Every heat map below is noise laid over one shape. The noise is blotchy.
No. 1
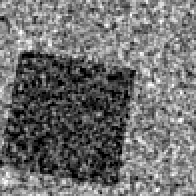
square
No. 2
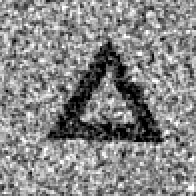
triangle frame
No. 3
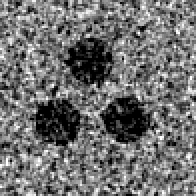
three dots
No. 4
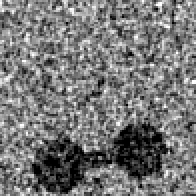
dumbbell
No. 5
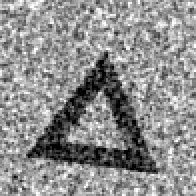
triangle frame
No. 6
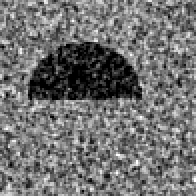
half disc
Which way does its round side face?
up
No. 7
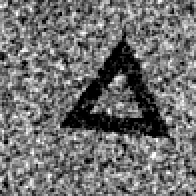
triangle frame
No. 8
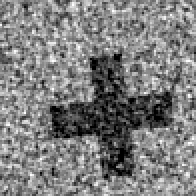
cross
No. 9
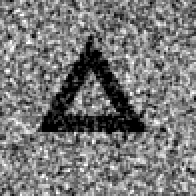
triangle frame
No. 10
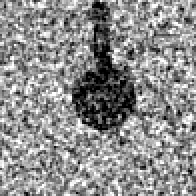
lollipop
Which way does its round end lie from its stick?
down
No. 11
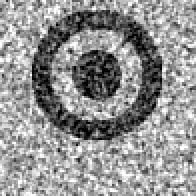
bullseye
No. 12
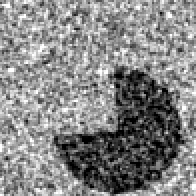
disc with a wedge cut out
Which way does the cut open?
up and left
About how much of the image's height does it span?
two thirds
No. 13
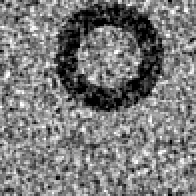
ring
